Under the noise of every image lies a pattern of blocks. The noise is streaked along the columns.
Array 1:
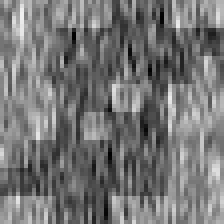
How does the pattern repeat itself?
the same after a half turn
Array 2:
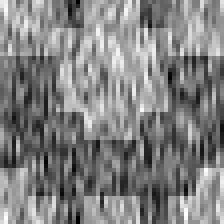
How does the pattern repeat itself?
left and right mirror each other
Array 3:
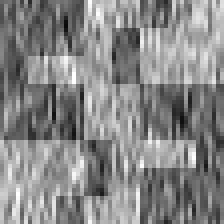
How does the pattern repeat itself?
the same after a half turn
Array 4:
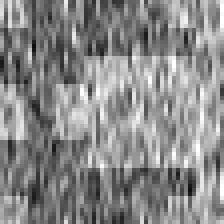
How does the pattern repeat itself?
top and bottom mirror each other
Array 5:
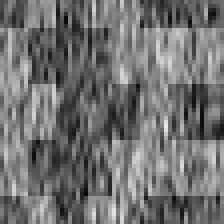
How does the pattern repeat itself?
top and bottom mirror each other
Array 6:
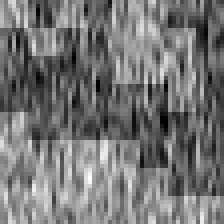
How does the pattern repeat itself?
no symmetry
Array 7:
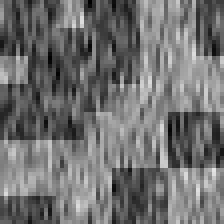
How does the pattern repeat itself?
mirrored about the diagonal from the top left
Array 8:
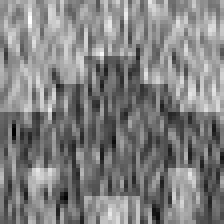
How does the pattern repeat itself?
left and right mirror each other
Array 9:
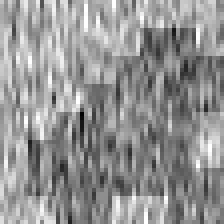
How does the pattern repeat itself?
mirrored about the diagonal from the top left
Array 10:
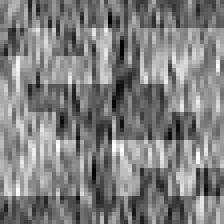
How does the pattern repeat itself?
the same after a half turn
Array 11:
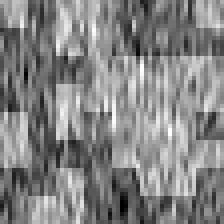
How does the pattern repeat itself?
no symmetry
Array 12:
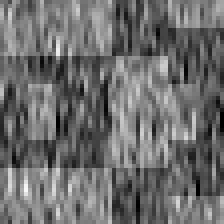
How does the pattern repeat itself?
top and bottom mirror each other
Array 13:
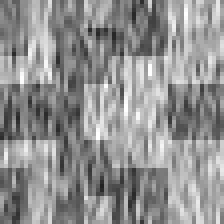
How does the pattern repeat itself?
top and bottom mirror each other
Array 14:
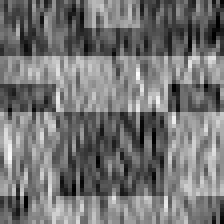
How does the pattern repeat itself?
left and right mirror each other
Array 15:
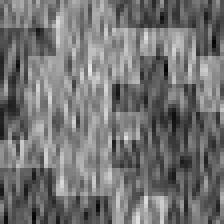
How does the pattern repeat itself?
no symmetry
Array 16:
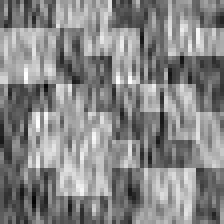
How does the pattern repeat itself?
mirrored about the diagonal from the bottom left
